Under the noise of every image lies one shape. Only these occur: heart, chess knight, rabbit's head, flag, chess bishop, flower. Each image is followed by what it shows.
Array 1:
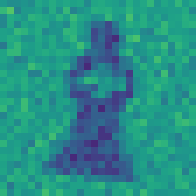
dark chess bishop
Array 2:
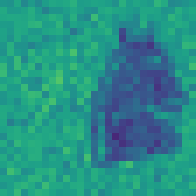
dark chess knight
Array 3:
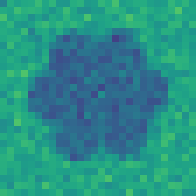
dark flower
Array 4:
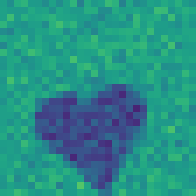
dark heart
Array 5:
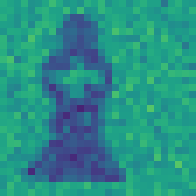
dark chess bishop
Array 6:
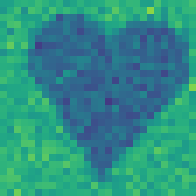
dark heart
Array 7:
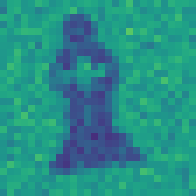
dark chess bishop
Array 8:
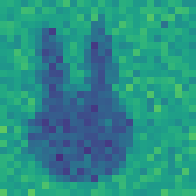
dark rabbit's head
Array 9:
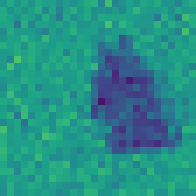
dark chess knight
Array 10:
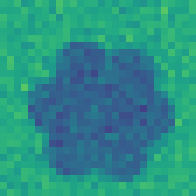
dark flower
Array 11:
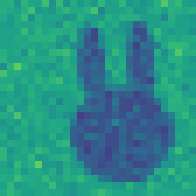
dark rabbit's head
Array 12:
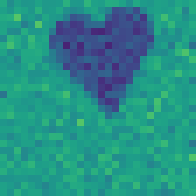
dark heart
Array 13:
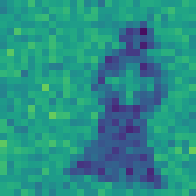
dark chess bishop
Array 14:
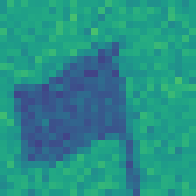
dark flag
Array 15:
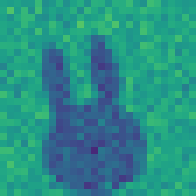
dark rabbit's head
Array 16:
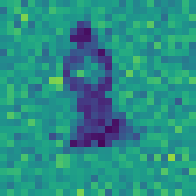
dark chess bishop
